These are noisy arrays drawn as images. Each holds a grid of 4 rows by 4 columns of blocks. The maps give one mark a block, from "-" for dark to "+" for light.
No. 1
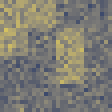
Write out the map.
++--
+-+-
--+-
----
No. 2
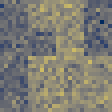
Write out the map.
-++-
--+-
-+++
-+++
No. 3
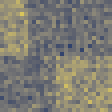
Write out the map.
+---
+---
--++
--++
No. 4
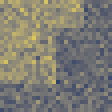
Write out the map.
+++-
++--
++--
----
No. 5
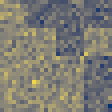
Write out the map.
+---
++-+
+++-
+++-
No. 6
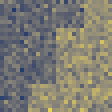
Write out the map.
---+
--++
--++
-+++
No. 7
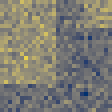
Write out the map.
++-+
++--
++--
----
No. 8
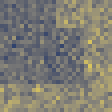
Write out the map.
--++
---+
---+
++++
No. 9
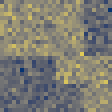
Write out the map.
+++-
+++-
--++
---+
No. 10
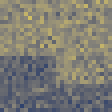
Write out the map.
++++
++++
--++
----
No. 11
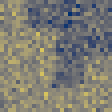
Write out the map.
+---
++--
++-+
++++
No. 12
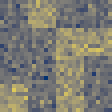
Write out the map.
-+--
--++
--+-
+-+-
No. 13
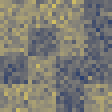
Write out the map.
+++-
+-+-
-+--
++-+
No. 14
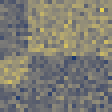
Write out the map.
-+++
-+++
+---
----
